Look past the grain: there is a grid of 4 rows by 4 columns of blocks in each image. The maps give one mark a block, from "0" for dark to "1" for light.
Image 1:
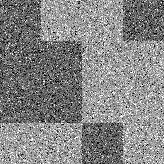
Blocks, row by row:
0 1 1 0
0 0 1 1
0 0 1 1
1 1 0 1
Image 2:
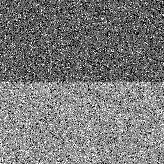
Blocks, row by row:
0 0 0 0
0 0 0 0
1 1 1 1
1 1 1 1
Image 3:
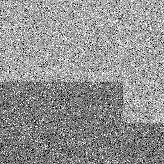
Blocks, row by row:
1 1 1 1
1 1 1 1
0 0 0 1
0 0 0 0
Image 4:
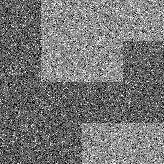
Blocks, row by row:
0 1 1 1
0 1 1 0
0 0 0 0
0 0 1 1
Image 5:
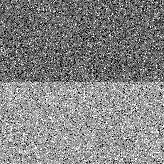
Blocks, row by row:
0 0 0 0
0 0 0 0
1 1 1 1
1 1 1 1
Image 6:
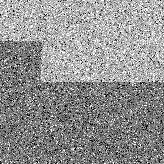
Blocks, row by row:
1 1 1 1
0 1 1 1
0 0 0 0
0 0 0 0
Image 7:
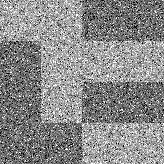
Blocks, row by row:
1 1 0 0
0 1 1 1
0 1 0 0
0 0 1 1
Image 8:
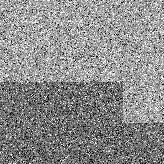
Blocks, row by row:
1 1 1 1
1 1 1 1
0 0 0 1
0 0 0 0
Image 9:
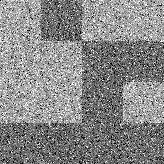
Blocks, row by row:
1 0 1 1
1 1 0 0
1 1 0 1
0 0 0 0
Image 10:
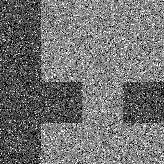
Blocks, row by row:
0 1 1 1
0 1 1 1
0 0 1 0
0 1 1 1
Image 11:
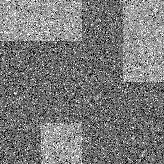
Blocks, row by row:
1 1 0 1
0 0 0 1
0 0 0 0
0 1 0 0
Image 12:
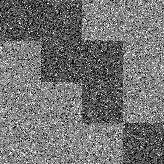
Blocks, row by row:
0 0 1 1
1 0 0 1
1 1 0 1
1 1 1 0
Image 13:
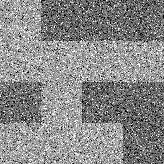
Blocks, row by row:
1 0 0 0
1 1 1 1
0 1 0 0
1 1 1 0
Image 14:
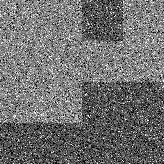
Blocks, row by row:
1 1 0 1
1 1 1 1
1 1 0 0
0 0 0 0
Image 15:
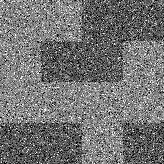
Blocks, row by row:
1 1 0 0
1 0 0 1
1 1 1 1
0 0 1 0
